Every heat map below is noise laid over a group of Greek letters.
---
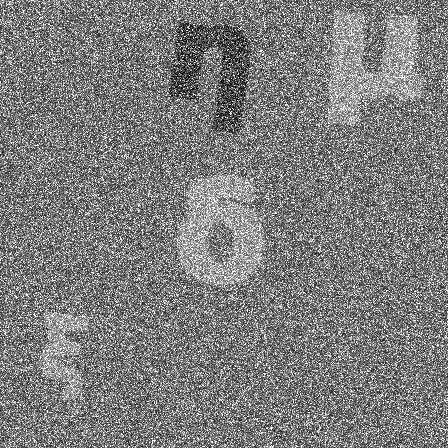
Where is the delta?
centre
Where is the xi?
bottom left
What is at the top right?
mu
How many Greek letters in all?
4
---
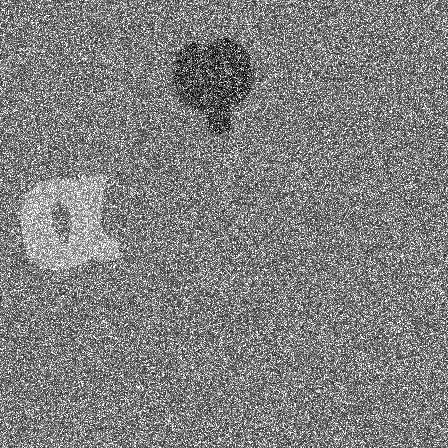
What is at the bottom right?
nothing
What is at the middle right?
nothing
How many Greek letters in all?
2
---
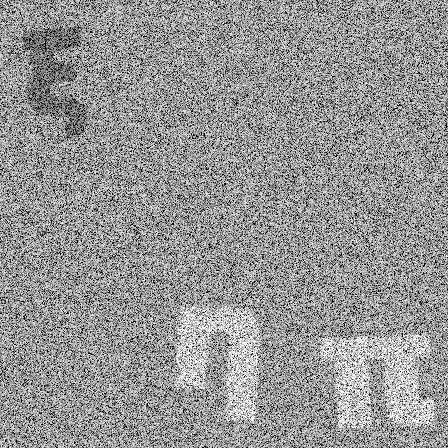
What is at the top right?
nothing
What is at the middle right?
nothing
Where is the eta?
bottom middle
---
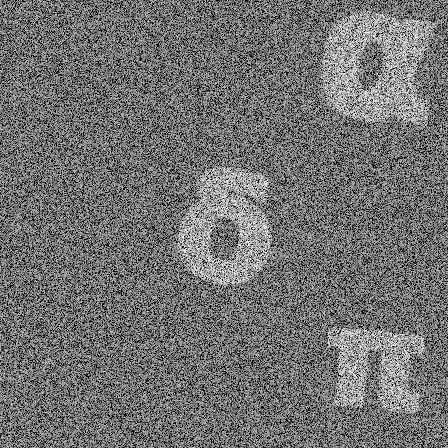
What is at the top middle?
nothing
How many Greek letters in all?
3
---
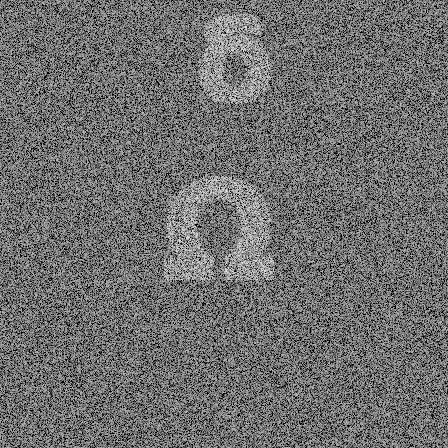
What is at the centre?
omega
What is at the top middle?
delta
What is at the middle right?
nothing
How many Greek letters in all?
2
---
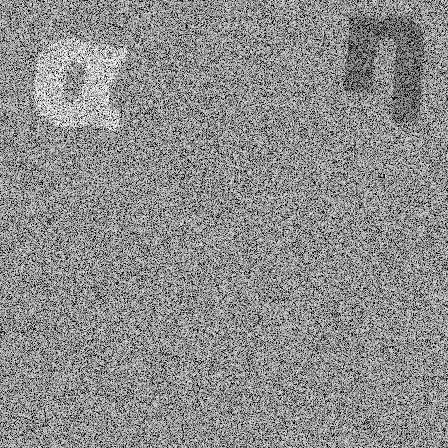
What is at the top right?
eta
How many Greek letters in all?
2
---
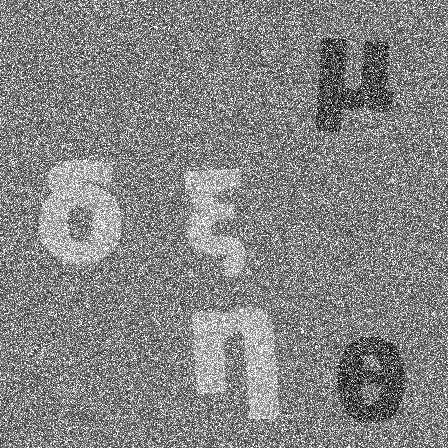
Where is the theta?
bottom right
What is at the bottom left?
nothing
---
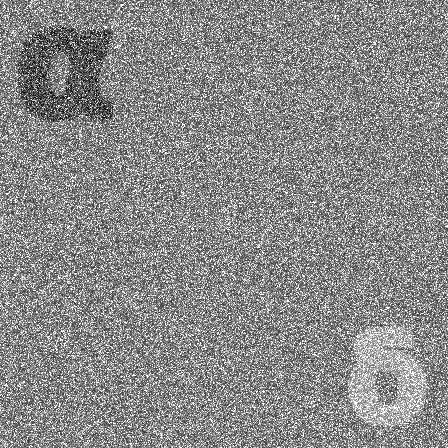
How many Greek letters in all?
2
